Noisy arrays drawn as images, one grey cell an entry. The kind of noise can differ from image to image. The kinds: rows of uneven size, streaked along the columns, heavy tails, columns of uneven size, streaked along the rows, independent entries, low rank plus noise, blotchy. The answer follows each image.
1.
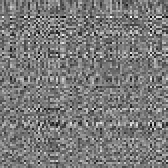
low rank plus noise
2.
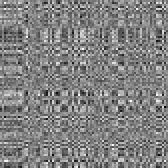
low rank plus noise
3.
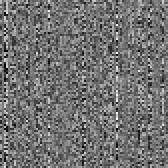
columns of uneven size
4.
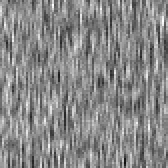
streaked along the columns
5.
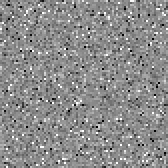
heavy tails
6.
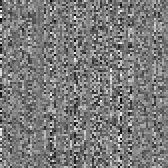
columns of uneven size
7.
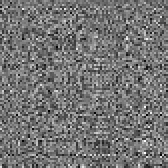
low rank plus noise
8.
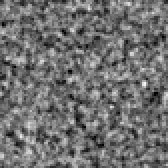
blotchy
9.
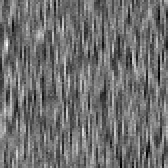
streaked along the columns
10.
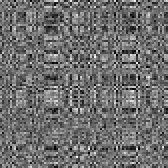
low rank plus noise
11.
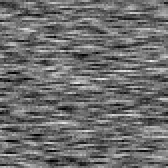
streaked along the rows
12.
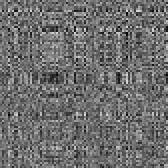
low rank plus noise
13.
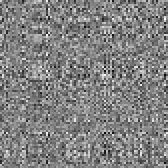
low rank plus noise
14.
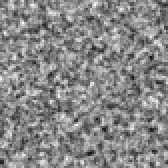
blotchy
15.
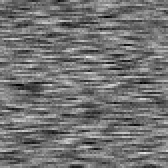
streaked along the rows
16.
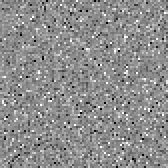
heavy tails
